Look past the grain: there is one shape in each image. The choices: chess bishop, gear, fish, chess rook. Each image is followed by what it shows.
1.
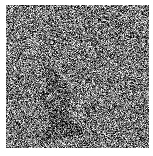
dark chess bishop
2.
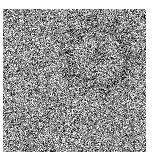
dark gear
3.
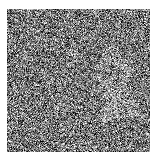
light chess bishop
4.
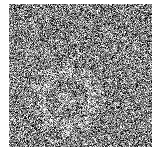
light gear
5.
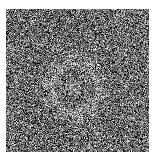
light gear
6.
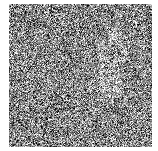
light chess bishop
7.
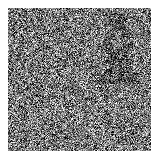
dark chess bishop
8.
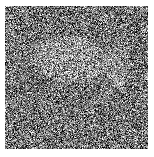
light fish
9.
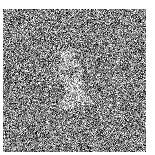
light chess bishop, centre
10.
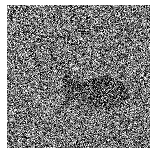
dark fish
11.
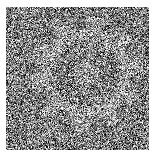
light gear
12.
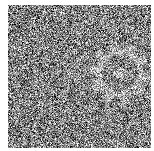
light gear, middle right
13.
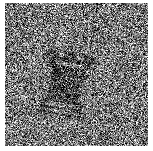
dark chess rook
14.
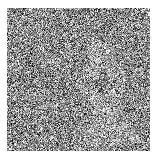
light chess bishop
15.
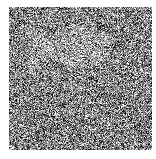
light fish
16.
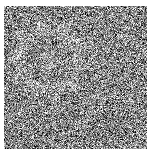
light gear
